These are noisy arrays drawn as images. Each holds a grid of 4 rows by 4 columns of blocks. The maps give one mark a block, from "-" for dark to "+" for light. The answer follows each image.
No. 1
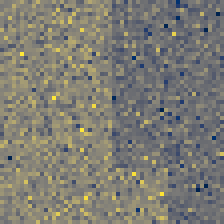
++--
++--
++--
+++-
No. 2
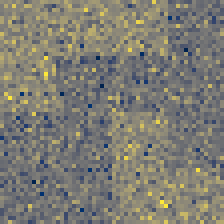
+++-
+---
--+-
--++
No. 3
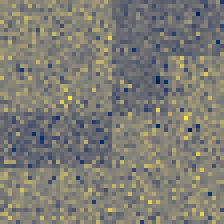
++--
++-+
--++
++++
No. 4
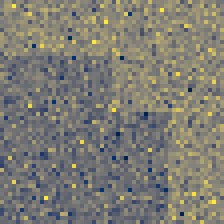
++++
--++
---+
---+
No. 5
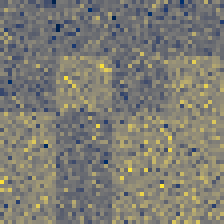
----
-+-+
+-++
+-++
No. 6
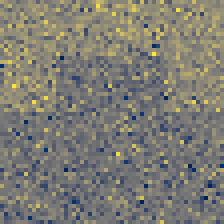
++++
+--+
----
----
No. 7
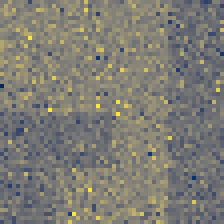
+++-
+++-
--+-
-++-
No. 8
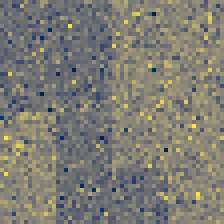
--++
--++
+-++
+--+
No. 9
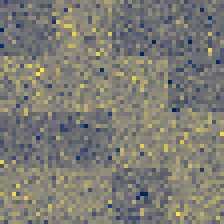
-+--
+++-
--++
++-+
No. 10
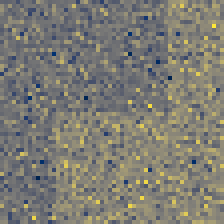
---+
---+
-+++
-+++
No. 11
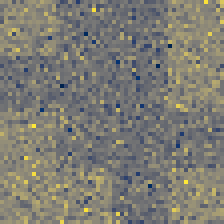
+--+
---+
+---
++-+
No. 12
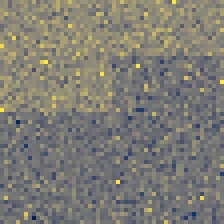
++++
++--
----
----
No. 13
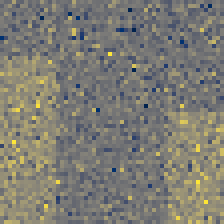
----
+---
+--+
+--+
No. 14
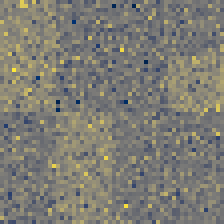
+---
+--+
-+--
-+--
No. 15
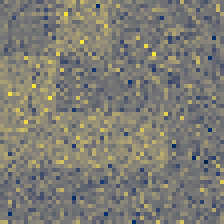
-+--
+---
+++-
----
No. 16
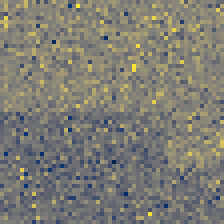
++++
++++
---+
----
